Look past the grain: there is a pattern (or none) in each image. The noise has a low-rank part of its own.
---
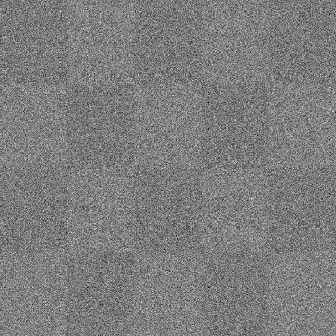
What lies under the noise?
a checkerboard
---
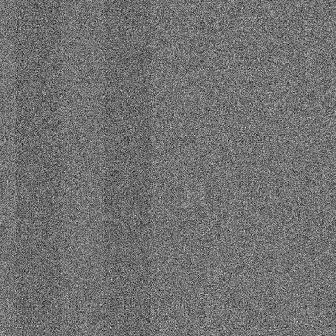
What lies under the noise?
bands of columns
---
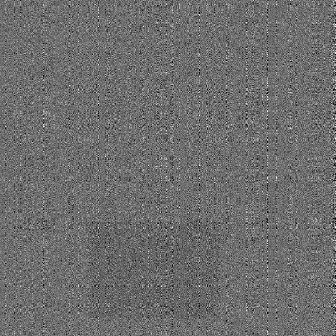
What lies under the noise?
one block
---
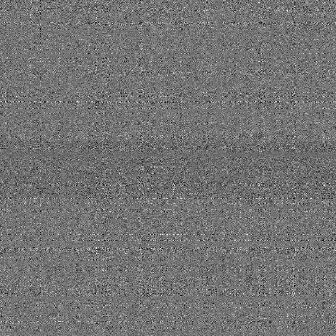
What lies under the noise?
one band of rows
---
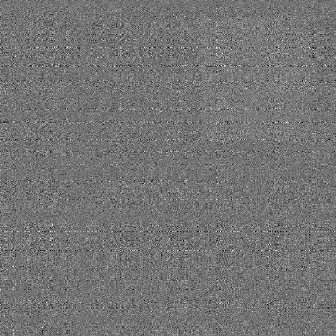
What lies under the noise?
one block
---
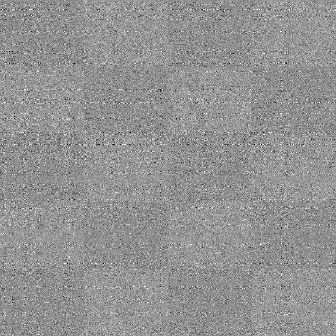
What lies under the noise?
a checkerboard
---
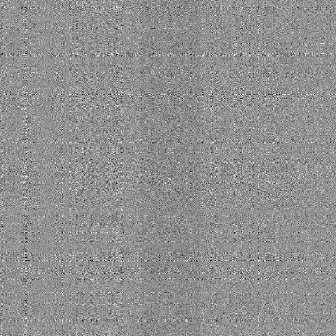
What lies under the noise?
one band of columns
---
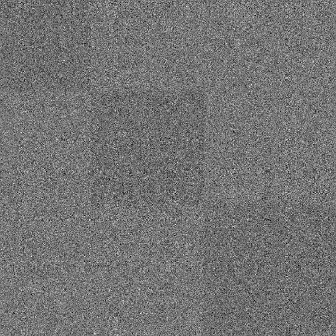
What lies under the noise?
blocks along the diagonal
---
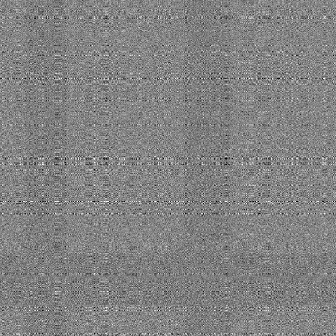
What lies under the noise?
bands of rows crossing bands of columns
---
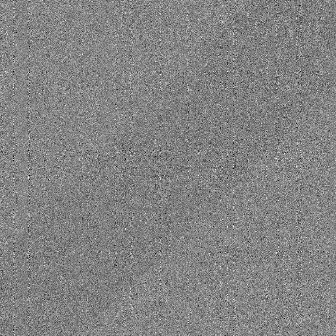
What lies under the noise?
a diagonal band
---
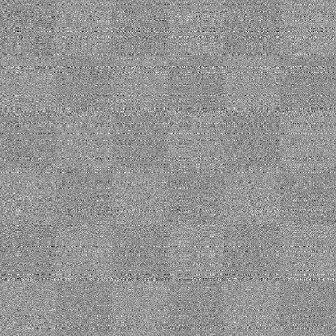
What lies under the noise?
a checkerboard
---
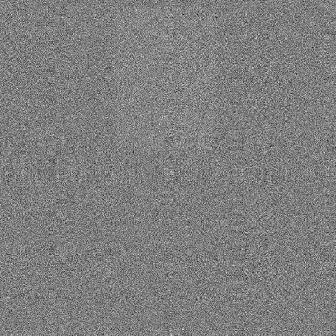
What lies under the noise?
one block
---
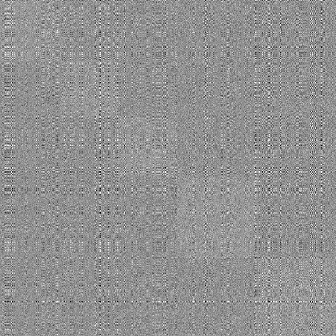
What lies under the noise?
blocks along the diagonal
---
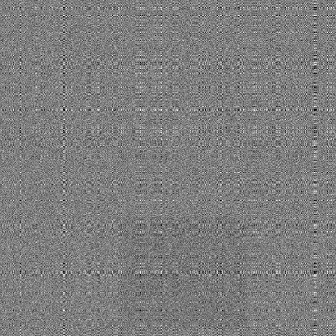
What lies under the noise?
one block
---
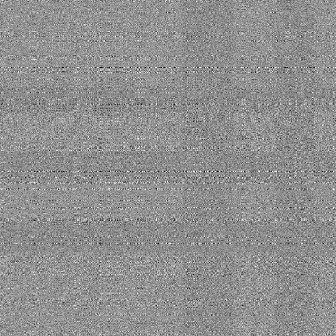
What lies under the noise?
bands of rows crossing bands of columns
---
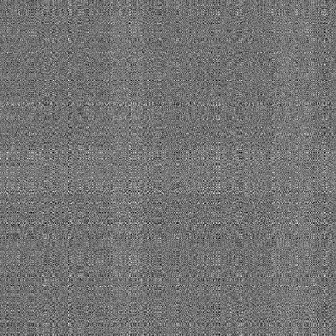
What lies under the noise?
bands of rows crossing bands of columns
